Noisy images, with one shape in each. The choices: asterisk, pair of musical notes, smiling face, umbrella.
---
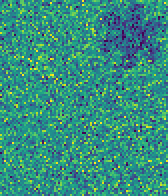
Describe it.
dark asterisk, top right
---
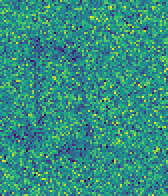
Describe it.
dark pair of musical notes
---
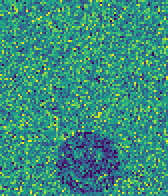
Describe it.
dark smiling face, bottom middle
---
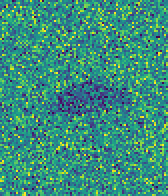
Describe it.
dark umbrella
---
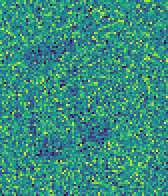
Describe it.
dark pair of musical notes
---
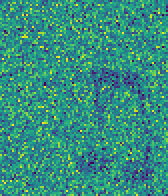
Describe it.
dark pair of musical notes
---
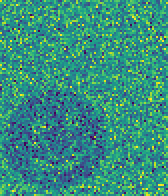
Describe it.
dark smiling face
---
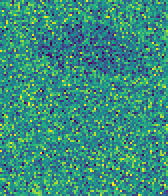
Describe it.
dark umbrella
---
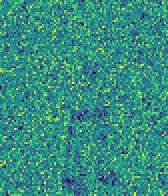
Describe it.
dark pair of musical notes, bottom middle
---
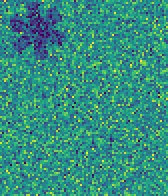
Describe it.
dark asterisk, top left
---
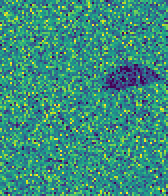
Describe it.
dark umbrella, middle right
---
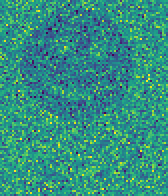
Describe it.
dark smiling face
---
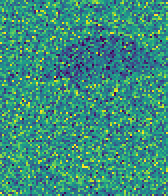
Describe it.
dark umbrella
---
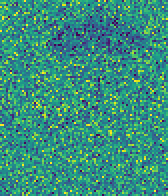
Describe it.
dark umbrella
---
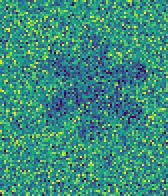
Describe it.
dark asterisk
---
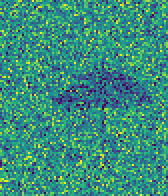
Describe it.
dark umbrella
